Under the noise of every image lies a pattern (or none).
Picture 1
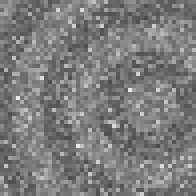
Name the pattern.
rings round one point
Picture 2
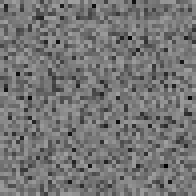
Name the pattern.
only noise
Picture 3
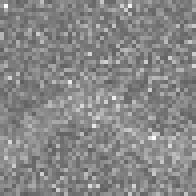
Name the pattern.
a wavy band
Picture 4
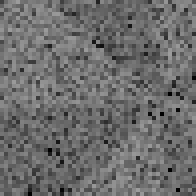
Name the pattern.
spokes from one point
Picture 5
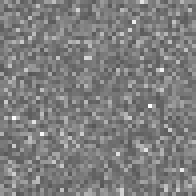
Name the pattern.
only noise
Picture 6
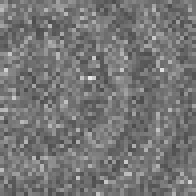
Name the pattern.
rings round one point
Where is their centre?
middle left
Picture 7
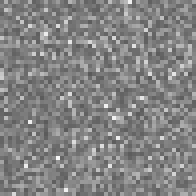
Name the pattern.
only noise
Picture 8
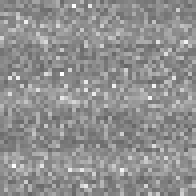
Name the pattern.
horizontal stripes
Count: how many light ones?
3
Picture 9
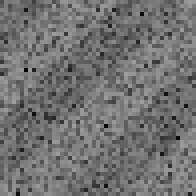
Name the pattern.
diagonal stripes
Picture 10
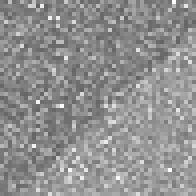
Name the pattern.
a sharp edge
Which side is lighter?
bottom right
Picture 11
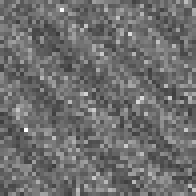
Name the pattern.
diagonal stripes
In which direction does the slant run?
top left to bottom right
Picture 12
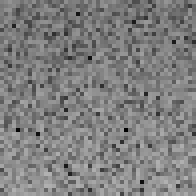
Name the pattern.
a smooth slope
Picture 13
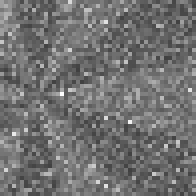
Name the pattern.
spokes from one point
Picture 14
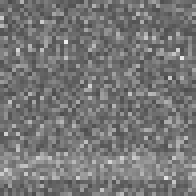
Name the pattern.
one horizontal stripe
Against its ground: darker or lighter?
lighter
